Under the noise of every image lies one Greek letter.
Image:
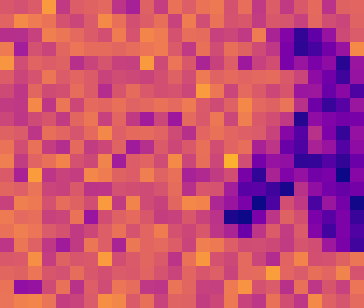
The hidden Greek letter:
lambda
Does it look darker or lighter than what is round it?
darker
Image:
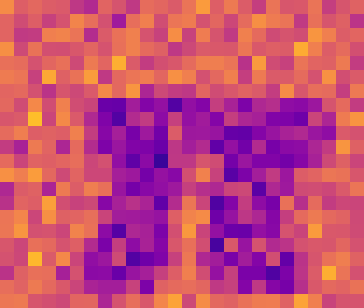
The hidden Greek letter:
pi
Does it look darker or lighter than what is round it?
darker
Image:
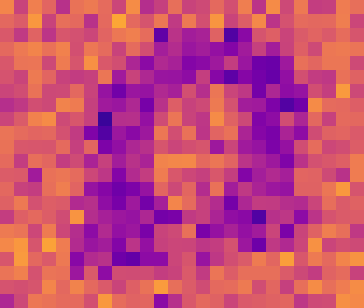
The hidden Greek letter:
omega
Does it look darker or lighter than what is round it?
darker
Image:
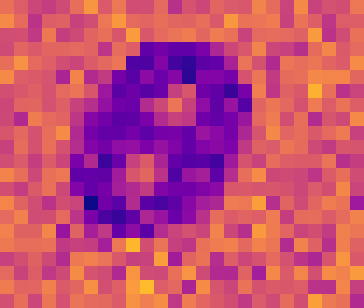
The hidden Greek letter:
theta
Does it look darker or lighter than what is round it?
darker
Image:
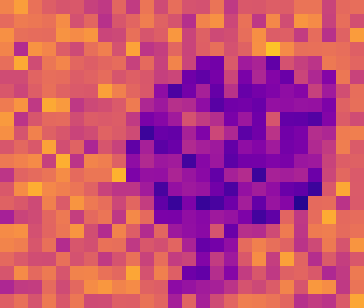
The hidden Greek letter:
phi
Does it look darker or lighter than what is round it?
darker
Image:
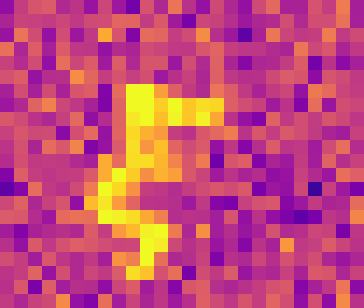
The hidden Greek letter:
xi
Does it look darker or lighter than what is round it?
lighter
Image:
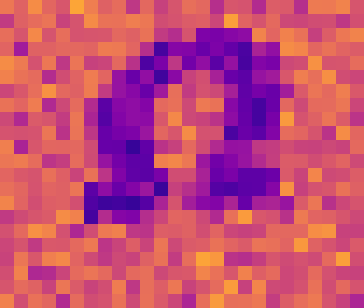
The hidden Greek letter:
omega
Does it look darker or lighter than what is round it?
darker
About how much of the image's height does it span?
two thirds
